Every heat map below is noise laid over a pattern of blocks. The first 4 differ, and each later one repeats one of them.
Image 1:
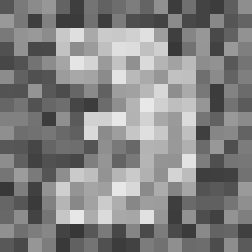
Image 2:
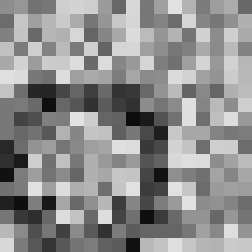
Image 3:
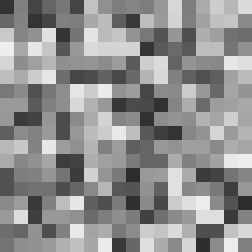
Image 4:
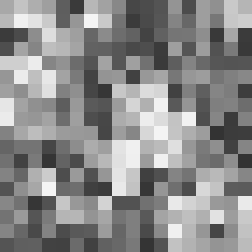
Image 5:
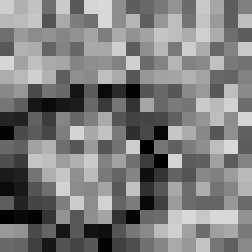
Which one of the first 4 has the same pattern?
2
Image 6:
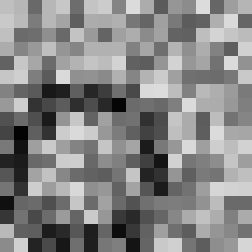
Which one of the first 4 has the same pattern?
2
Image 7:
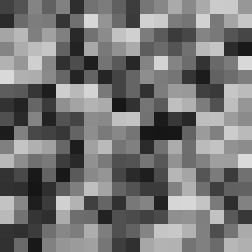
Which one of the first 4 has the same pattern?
3
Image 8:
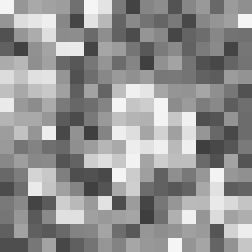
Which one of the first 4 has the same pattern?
4
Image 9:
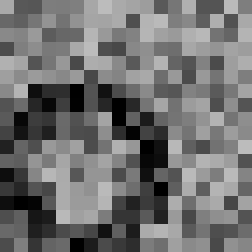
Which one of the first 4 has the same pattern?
2
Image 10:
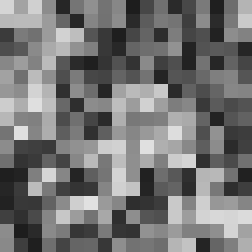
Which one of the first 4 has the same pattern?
4
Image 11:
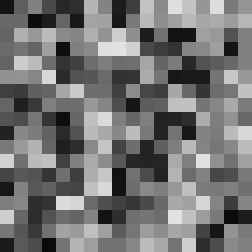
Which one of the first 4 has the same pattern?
3
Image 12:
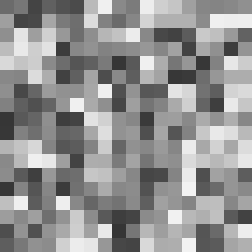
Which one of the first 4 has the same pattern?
3
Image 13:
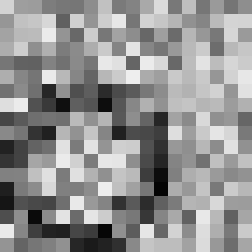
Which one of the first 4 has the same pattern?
2
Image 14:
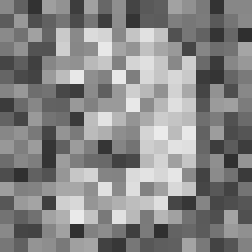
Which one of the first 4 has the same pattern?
1
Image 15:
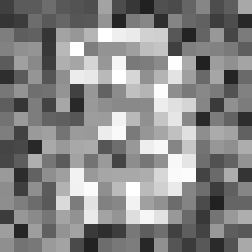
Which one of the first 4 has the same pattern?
1
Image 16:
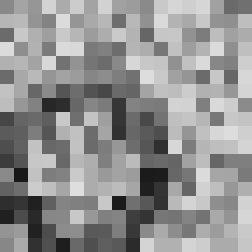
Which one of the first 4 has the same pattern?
2
